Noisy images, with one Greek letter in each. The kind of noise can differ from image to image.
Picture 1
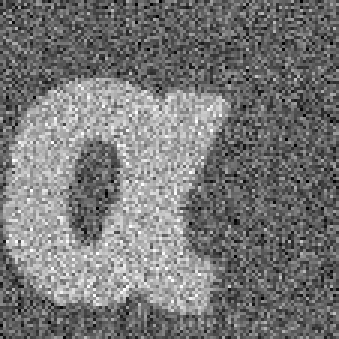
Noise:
low rank plus noise
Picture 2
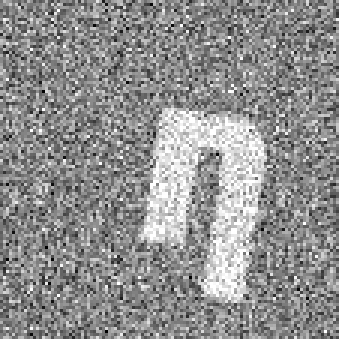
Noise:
low rank plus noise
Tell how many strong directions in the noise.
five to eight
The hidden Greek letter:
eta
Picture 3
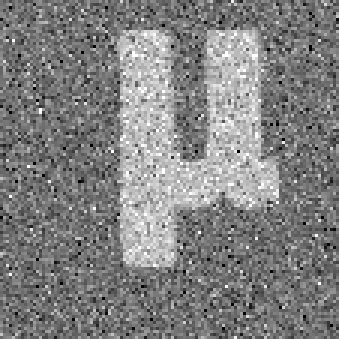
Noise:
heavy tails
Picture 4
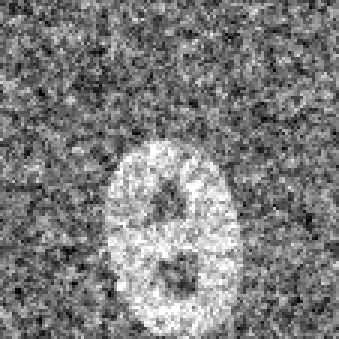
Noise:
blotchy
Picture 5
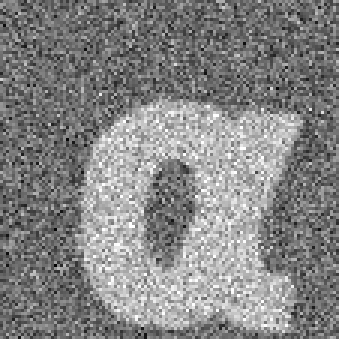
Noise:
independent entries
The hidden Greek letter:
alpha
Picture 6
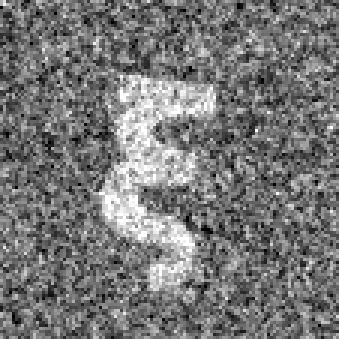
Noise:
blotchy
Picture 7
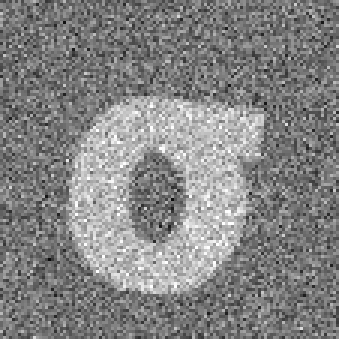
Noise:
independent entries
